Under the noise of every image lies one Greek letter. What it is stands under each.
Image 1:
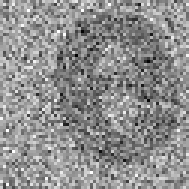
theta
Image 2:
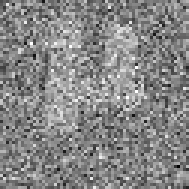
mu
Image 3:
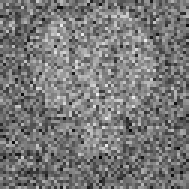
phi
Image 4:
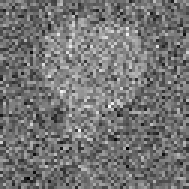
phi
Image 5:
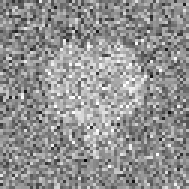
phi
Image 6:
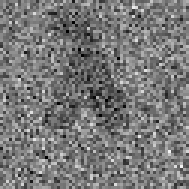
lambda
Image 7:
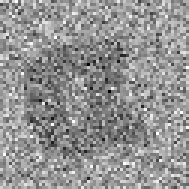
alpha
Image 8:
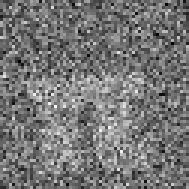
pi
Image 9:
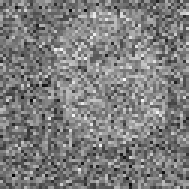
theta
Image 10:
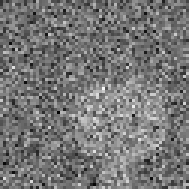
phi
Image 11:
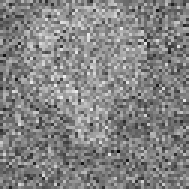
phi
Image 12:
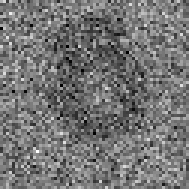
delta
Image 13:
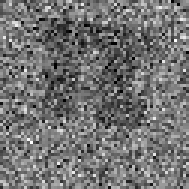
pi
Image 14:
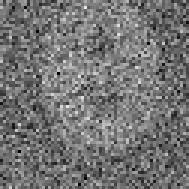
theta
